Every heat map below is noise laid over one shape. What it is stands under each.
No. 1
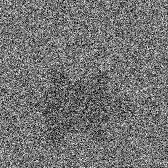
turtle
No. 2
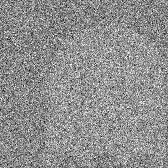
ghost
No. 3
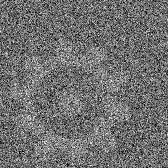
gear
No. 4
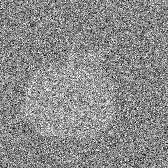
apple
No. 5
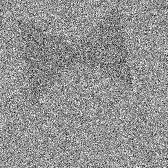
bow tie
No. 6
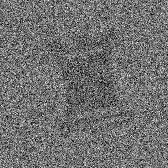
chess rook
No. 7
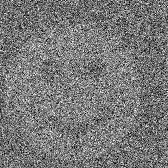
smiling face
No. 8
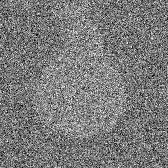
pear
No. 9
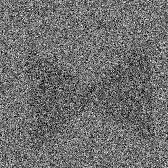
bow tie
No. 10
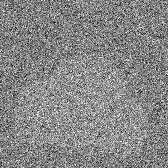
cloud
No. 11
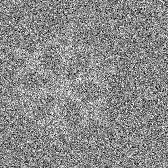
snowflake
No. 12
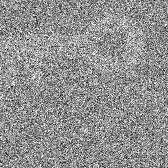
key
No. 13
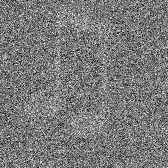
pair of musical notes
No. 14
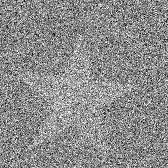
star
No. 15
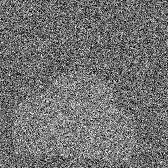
cloud
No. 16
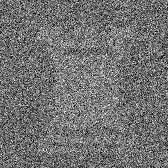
chess rook
